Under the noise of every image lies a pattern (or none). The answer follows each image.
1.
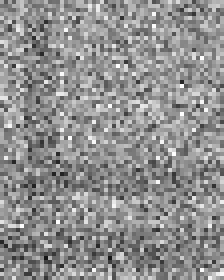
bands of rows crossing bands of columns
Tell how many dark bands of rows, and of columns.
2 and 1
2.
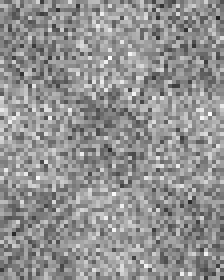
a checkerboard
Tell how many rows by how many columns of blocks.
3 by 3
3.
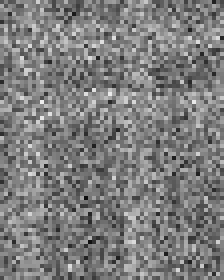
bands of rows crossing bands of columns
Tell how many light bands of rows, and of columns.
2 and 2
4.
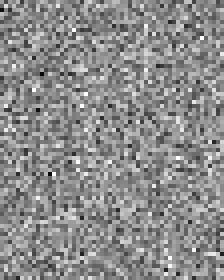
only noise
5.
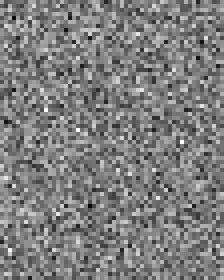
only noise
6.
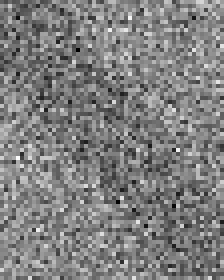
a diagonal band
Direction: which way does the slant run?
top left to bottom right
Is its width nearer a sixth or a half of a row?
a half
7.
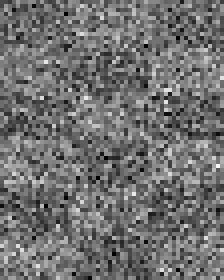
a checkerboard
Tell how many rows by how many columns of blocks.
6 by 3
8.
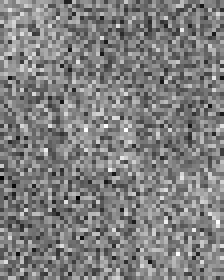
blocks along the diagonal
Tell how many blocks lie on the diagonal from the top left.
3
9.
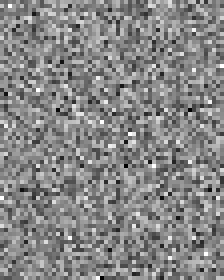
only noise
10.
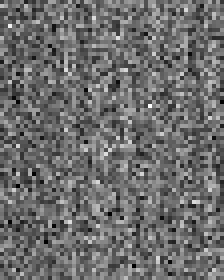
bands of columns
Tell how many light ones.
6
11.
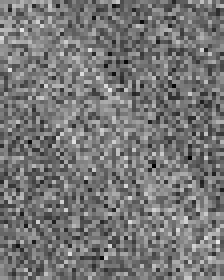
a diagonal band
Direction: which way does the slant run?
top left to bottom right
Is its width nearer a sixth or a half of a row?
a half
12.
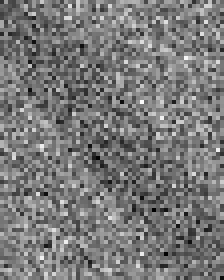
a diagonal band
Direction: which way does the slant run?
top left to bottom right
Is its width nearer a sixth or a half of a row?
a half
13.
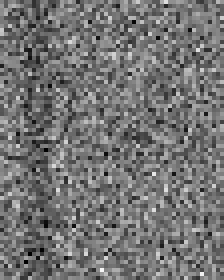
one band of columns
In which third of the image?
left
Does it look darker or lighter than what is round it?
darker
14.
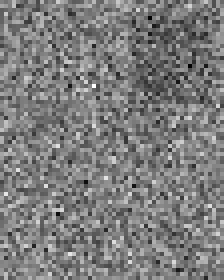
one block
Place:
top right
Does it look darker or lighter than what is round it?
darker
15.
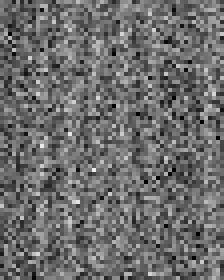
bands of columns
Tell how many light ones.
6
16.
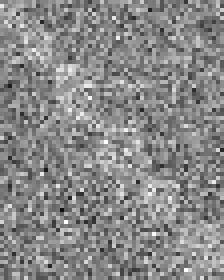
blocks along the diagonal
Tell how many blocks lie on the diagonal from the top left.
6
